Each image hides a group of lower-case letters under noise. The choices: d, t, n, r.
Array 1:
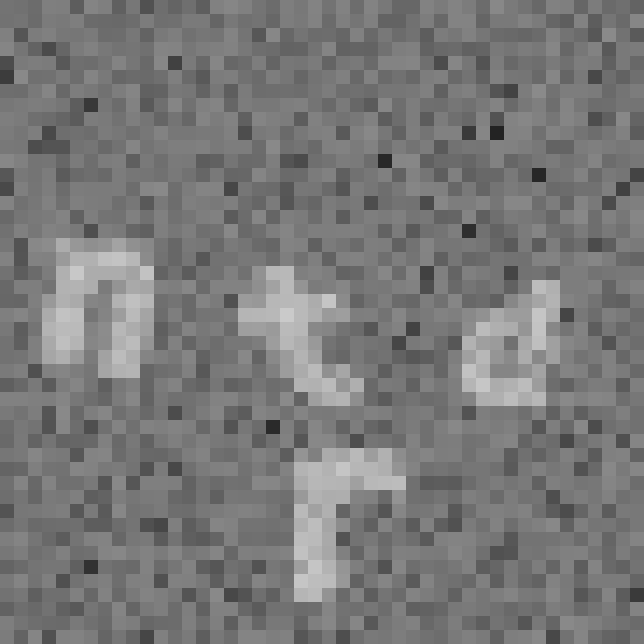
middle left: n; centre: t; middle right: d; bottom middle: r
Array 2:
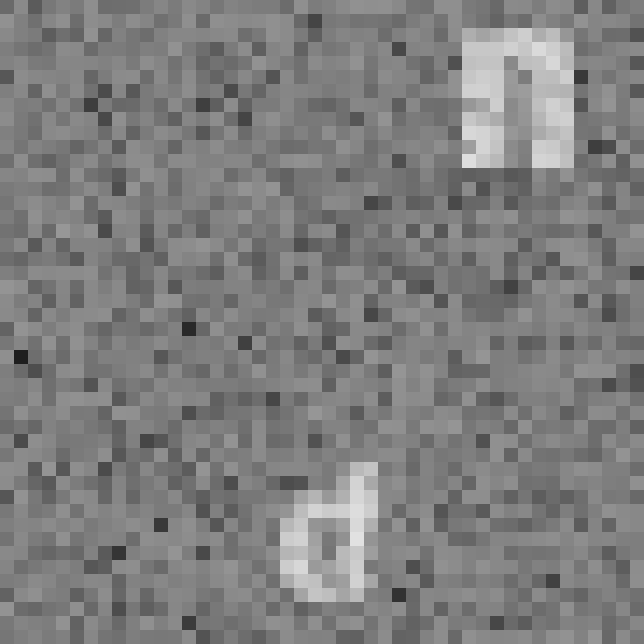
top right: n; bottom middle: d
